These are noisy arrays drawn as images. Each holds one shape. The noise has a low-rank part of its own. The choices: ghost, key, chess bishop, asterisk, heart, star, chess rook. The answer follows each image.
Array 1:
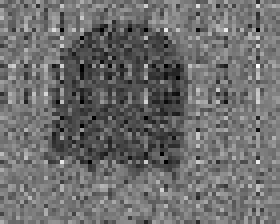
ghost
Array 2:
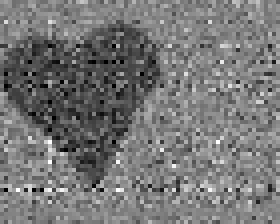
heart
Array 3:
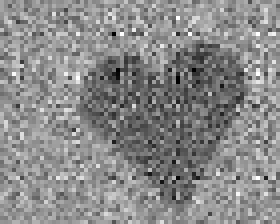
heart
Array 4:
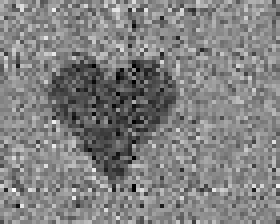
heart
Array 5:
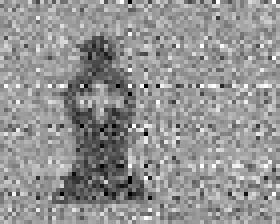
chess bishop
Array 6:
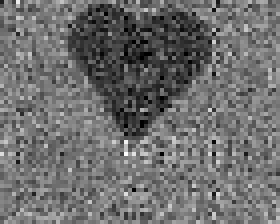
heart
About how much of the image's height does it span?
two thirds
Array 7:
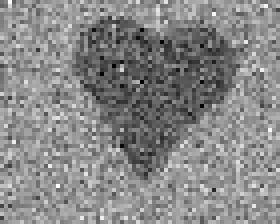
heart
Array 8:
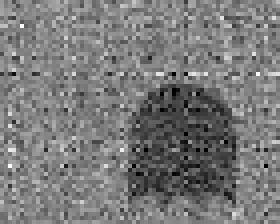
ghost
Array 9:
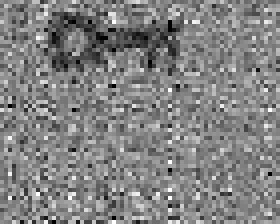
key
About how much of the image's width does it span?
half
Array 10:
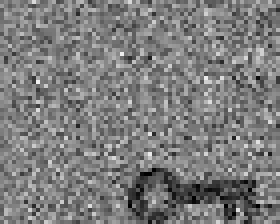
key
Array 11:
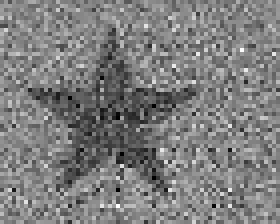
star
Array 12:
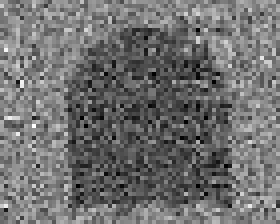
ghost
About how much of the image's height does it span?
nearly all
